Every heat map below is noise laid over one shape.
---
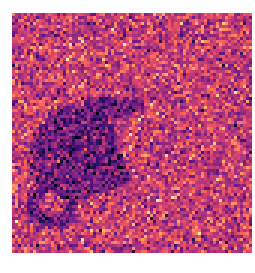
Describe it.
dark teapot
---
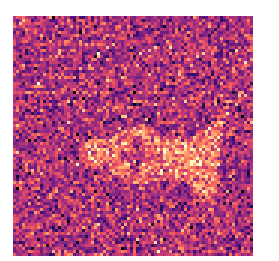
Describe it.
light chess bishop
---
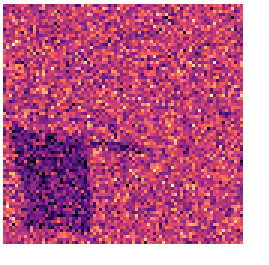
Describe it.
dark flag
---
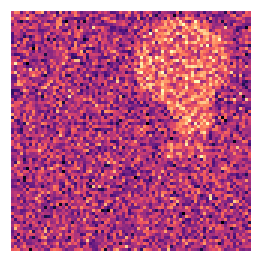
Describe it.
light pear
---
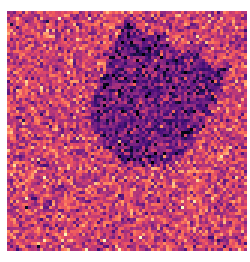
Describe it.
dark ghost
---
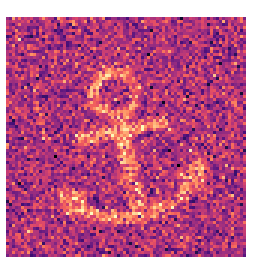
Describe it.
light anchor
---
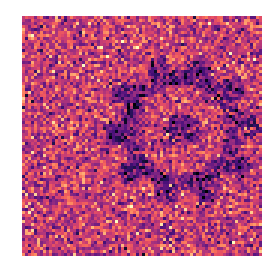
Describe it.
dark gear
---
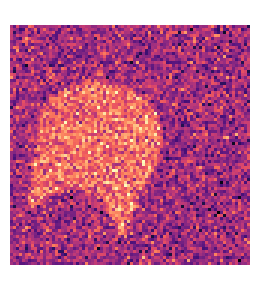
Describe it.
light cat's head
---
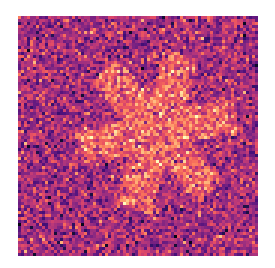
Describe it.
light asterisk
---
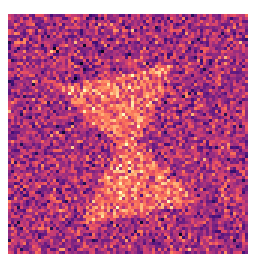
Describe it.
light bow tie
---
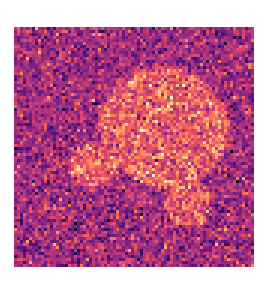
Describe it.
light bear's head
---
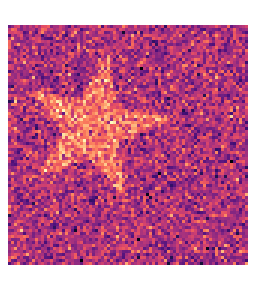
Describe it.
light star
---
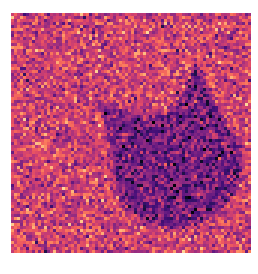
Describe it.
dark cat's head
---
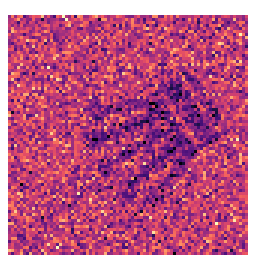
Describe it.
dark chess queen
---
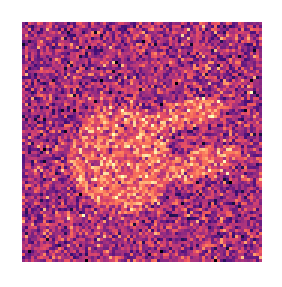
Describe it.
light rabbit's head
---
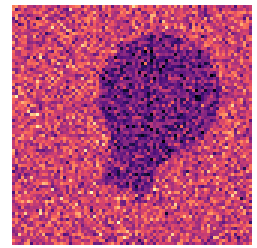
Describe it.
dark light bulb
